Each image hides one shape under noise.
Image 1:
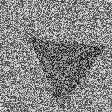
triangle
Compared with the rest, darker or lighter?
darker
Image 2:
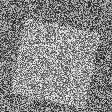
square
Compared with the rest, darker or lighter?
lighter
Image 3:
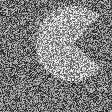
disc with a wedge cut out
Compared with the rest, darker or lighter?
lighter
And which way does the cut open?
right
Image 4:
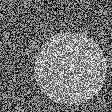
disc
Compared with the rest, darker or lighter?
lighter
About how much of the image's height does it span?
two thirds
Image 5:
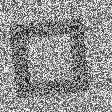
square frame
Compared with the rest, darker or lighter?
darker
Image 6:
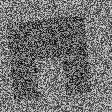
square with a notch
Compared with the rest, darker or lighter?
darker
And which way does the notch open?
down
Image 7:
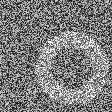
ring
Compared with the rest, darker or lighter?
lighter
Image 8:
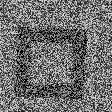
square frame
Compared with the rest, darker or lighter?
darker
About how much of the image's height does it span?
two thirds
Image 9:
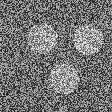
three dots
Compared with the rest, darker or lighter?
lighter
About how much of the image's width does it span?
two thirds
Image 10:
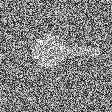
lollipop
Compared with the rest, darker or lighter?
lighter
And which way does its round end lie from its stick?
left
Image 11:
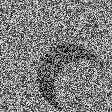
crescent
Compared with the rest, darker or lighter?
darker
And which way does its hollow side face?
down and right
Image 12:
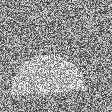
half disc
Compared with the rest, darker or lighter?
lighter
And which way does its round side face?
up
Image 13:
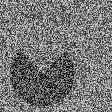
disc with a wedge cut out
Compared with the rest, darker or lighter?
darker
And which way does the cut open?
up
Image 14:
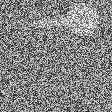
lollipop
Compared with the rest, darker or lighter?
lighter
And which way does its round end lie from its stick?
right
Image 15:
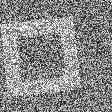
square frame
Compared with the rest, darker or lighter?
lighter
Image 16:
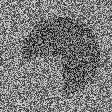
disc with a wedge cut out
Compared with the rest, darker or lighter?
darker
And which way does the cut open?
down and left
